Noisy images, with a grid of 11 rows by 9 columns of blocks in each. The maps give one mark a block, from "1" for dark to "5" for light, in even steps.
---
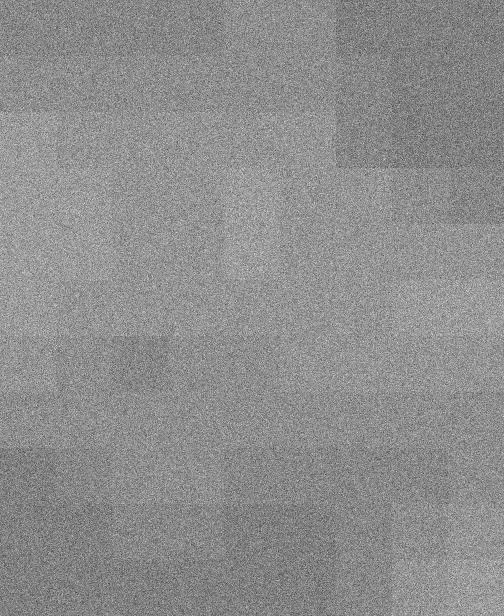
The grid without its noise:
2 2 2 2 3 3 1 1 1
3 3 3 3 3 3 2 1 1
5 4 4 4 4 4 2 1 1
5 5 4 4 5 4 4 3 2
5 5 4 4 5 4 4 4 4
5 4 4 4 4 4 4 5 5
4 3 2 3 3 4 4 4 4
3 3 3 3 3 3 3 3 3
1 2 3 3 2 2 2 2 3
1 1 2 2 1 1 2 3 4
1 1 1 1 1 1 2 4 5
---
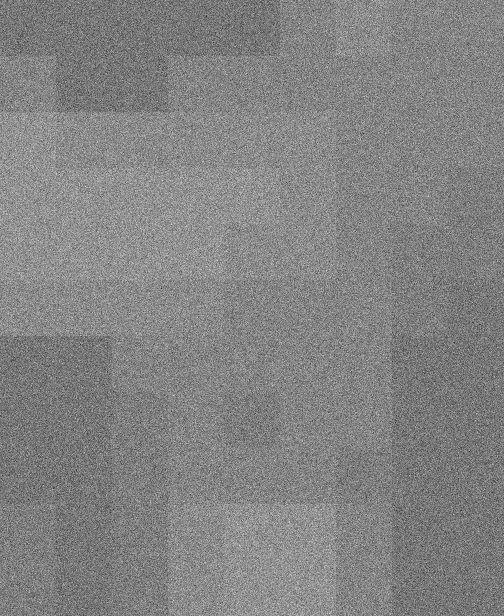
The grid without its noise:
1 1 1 1 1 3 4 3 3
3 1 1 3 3 3 3 3 3
5 4 4 4 4 4 3 3 3
5 5 5 5 5 4 3 3 2
5 5 5 5 4 4 3 2 2
4 4 4 4 3 3 3 2 1
1 1 3 3 3 3 3 1 1
1 1 2 3 2 3 3 1 1
1 1 2 3 3 3 2 1 1
2 1 2 4 5 5 3 1 1
2 1 2 4 5 5 3 1 1
